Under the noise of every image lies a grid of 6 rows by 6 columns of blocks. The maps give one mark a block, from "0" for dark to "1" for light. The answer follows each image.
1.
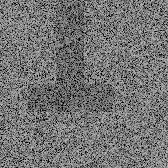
1 1 0 1 1 1
1 1 0 1 1 1
1 1 0 1 1 1
1 0 0 0 1 1
1 1 1 1 1 1
1 1 1 1 1 1
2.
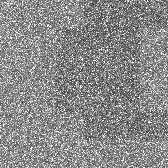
1 1 1 0 0 0
1 1 0 0 0 1
1 1 0 0 0 1
1 1 0 0 0 1
1 1 1 0 0 0
1 1 1 1 1 1
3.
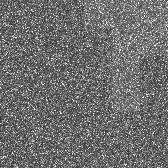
0 0 0 1 1 1
0 0 0 0 1 1
0 0 0 0 1 0
0 0 0 0 1 0
0 0 0 0 0 0
0 0 0 0 0 0
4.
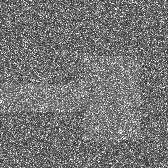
0 0 0 0 0 0
0 0 0 0 0 0
0 0 0 1 1 0
1 1 1 1 1 0
0 0 0 1 1 0
0 0 0 0 0 0
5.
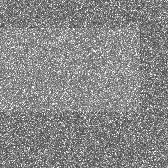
0 0 0 0 0 0
1 1 1 1 1 0
1 1 1 1 1 0
1 1 1 1 1 0
0 0 0 0 0 0
0 0 0 0 0 0
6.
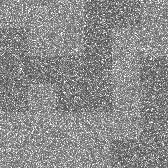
1 1 1 0 0 1
0 1 1 0 1 1
0 0 0 0 1 0
0 1 0 0 1 0
1 1 1 1 1 0
1 1 1 1 0 0
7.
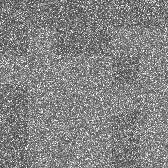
0 0 0 0 0 0
0 1 0 0 1 1
1 1 1 1 0 1
0 1 1 1 1 1
0 1 1 1 0 1
0 1 1 1 0 1
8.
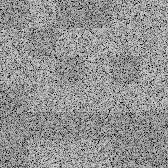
0 1 0 0 1 1
1 0 1 1 1 1
1 1 0 1 0 1
0 1 1 1 1 1
0 0 0 0 0 0
0 1 1 1 0 0
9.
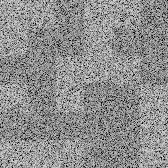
1 1 0 1 1 0
1 0 0 1 0 0
0 0 1 1 1 0
1 0 1 0 0 1
0 0 0 0 0 1
1 1 1 0 0 1
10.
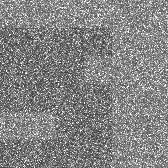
1 1 1 1 1 1
0 0 0 0 1 1
0 0 0 1 1 1
0 0 0 0 1 1
1 1 0 0 1 1
0 0 0 0 1 1
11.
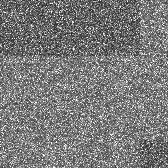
0 0 0 0 0 1
0 0 0 0 0 1
1 1 1 1 1 1
1 1 1 1 1 1
1 1 1 1 1 1
1 1 1 1 1 0
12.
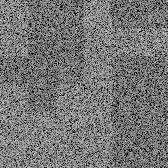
1 0 0 1 0 0
1 0 0 1 1 1
0 0 0 1 0 0
1 0 1 1 0 0
1 1 1 1 0 0
1 1 1 1 0 0
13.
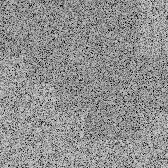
0 0 0 0 0 1
0 0 0 0 0 1
1 0 0 0 0 0
1 1 0 0 0 0
1 1 1 0 0 1
1 1 1 1 1 1
